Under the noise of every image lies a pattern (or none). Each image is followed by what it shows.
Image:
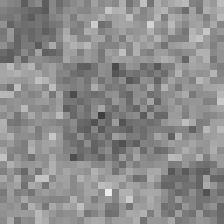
blocks along the diagonal
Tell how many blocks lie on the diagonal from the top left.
3
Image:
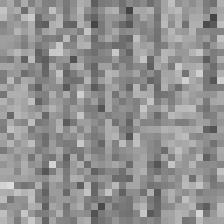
bands of columns
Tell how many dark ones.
6
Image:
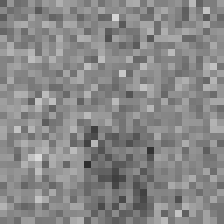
one block
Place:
bottom middle
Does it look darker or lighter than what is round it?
darker
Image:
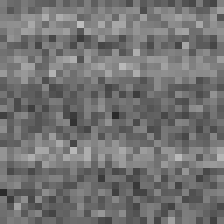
bands of rows
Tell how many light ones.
3
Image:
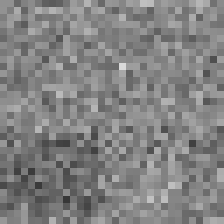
one block
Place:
bottom left
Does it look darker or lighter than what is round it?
darker
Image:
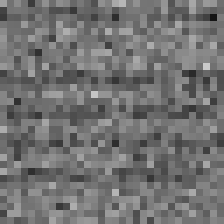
bands of rows
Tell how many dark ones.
5
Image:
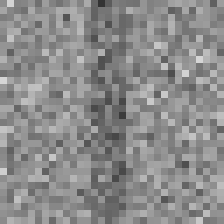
one band of columns
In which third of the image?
middle
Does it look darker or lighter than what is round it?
darker
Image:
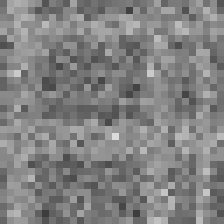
bands of rows crossing bands of columns
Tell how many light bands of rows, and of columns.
2 and 3
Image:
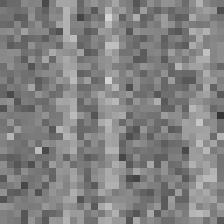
bands of columns
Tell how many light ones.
3
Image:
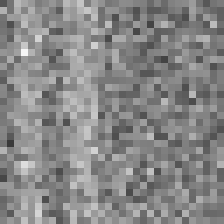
bands of columns
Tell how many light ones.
2
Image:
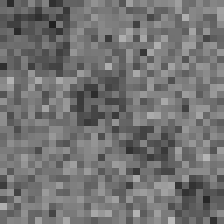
blocks along the diagonal
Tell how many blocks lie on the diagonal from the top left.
4
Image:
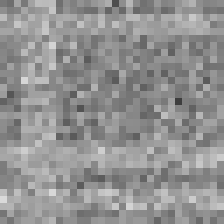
bands of rows crossing bands of columns
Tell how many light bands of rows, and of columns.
3 and 1
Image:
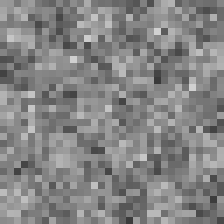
a checkerboard
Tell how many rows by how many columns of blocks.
5 by 6
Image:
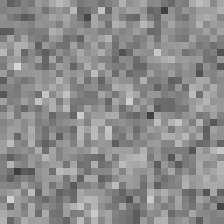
a checkerboard
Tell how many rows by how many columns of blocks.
6 by 6
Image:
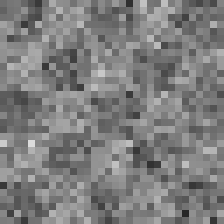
a checkerboard
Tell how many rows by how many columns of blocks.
5 by 5
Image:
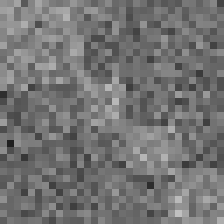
blocks along the diagonal
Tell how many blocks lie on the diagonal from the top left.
4
